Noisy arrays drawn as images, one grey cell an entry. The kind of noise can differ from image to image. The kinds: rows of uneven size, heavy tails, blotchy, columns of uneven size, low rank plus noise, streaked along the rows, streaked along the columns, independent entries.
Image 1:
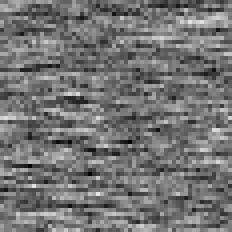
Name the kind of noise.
streaked along the rows
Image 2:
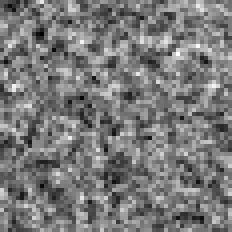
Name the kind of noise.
blotchy
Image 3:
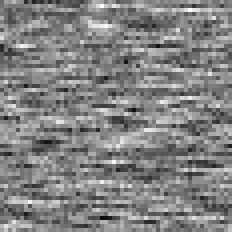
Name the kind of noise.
streaked along the rows
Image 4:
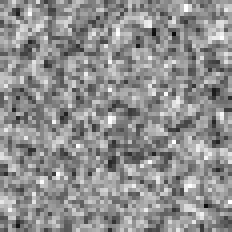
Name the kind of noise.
blotchy
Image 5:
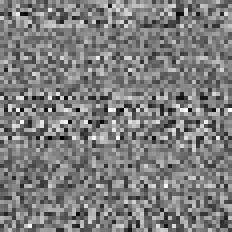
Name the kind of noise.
rows of uneven size
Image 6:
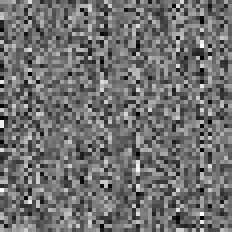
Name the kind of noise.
columns of uneven size
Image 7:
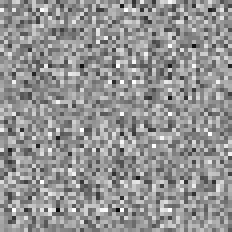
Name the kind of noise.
low rank plus noise
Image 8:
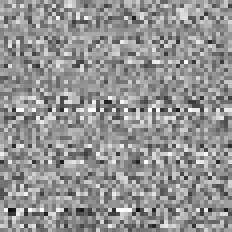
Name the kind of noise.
rows of uneven size
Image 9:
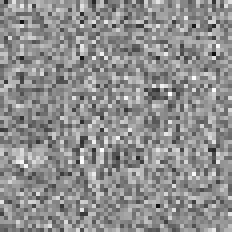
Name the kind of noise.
low rank plus noise
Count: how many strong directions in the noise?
one
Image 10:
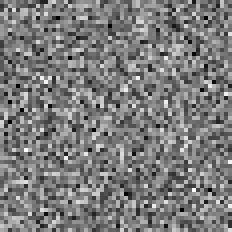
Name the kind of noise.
independent entries
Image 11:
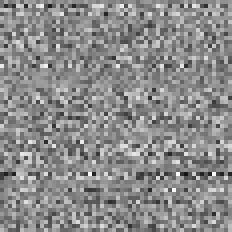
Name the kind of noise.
rows of uneven size
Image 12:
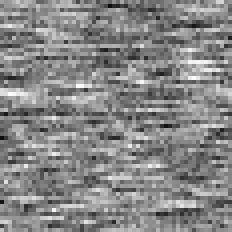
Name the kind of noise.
streaked along the rows
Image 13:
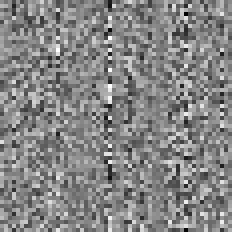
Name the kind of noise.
columns of uneven size
